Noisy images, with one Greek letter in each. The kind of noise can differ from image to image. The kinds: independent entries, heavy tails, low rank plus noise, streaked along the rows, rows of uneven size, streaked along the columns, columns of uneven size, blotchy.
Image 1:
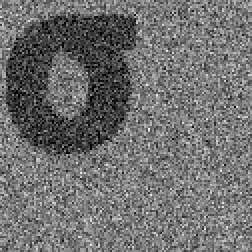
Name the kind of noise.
independent entries
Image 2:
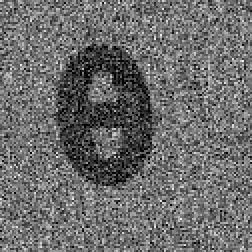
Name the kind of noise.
low rank plus noise
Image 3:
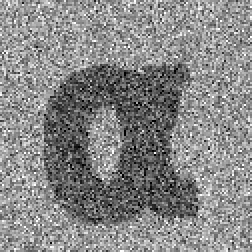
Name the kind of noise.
independent entries
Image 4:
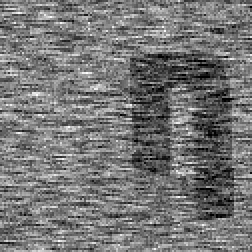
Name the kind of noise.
streaked along the rows
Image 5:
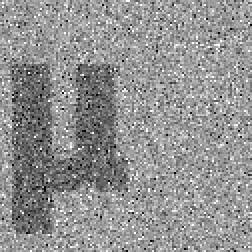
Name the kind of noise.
heavy tails
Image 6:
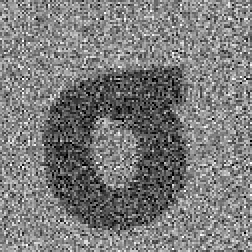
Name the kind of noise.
low rank plus noise
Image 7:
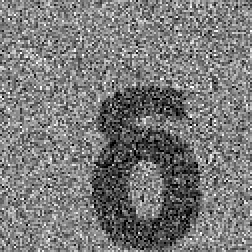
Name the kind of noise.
low rank plus noise
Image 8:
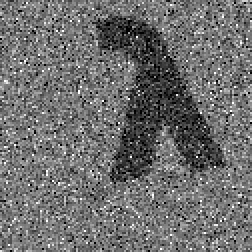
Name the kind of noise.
heavy tails
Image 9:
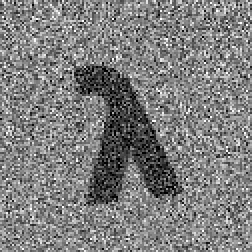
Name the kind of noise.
low rank plus noise
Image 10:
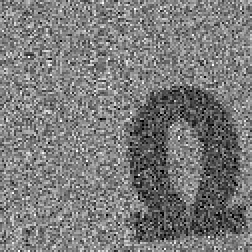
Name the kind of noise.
low rank plus noise
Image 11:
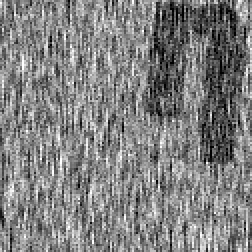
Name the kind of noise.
streaked along the columns
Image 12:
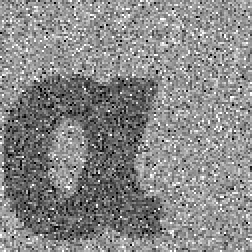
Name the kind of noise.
heavy tails
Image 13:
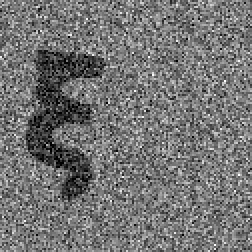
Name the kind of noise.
independent entries
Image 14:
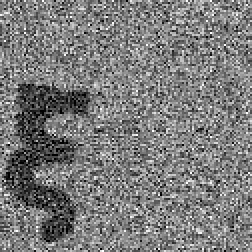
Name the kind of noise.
low rank plus noise
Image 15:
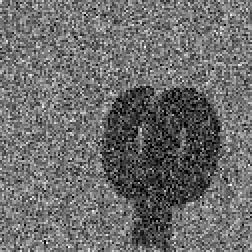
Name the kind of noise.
independent entries
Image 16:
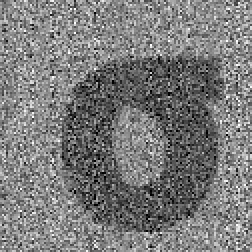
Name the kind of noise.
columns of uneven size
